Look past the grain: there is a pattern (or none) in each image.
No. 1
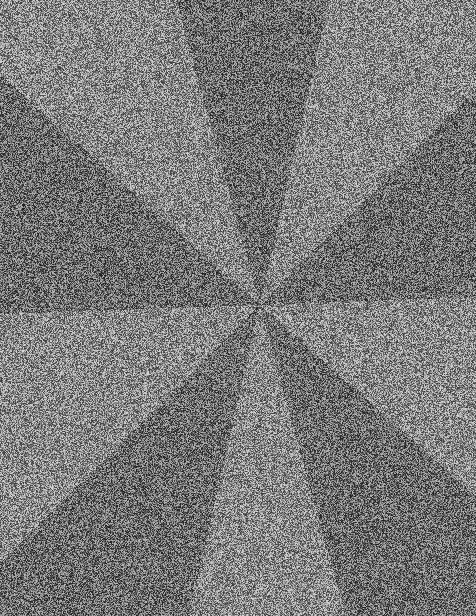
spokes from one point
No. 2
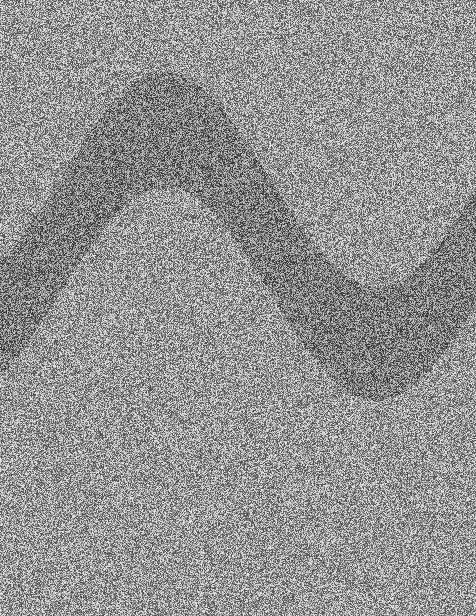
a wavy band
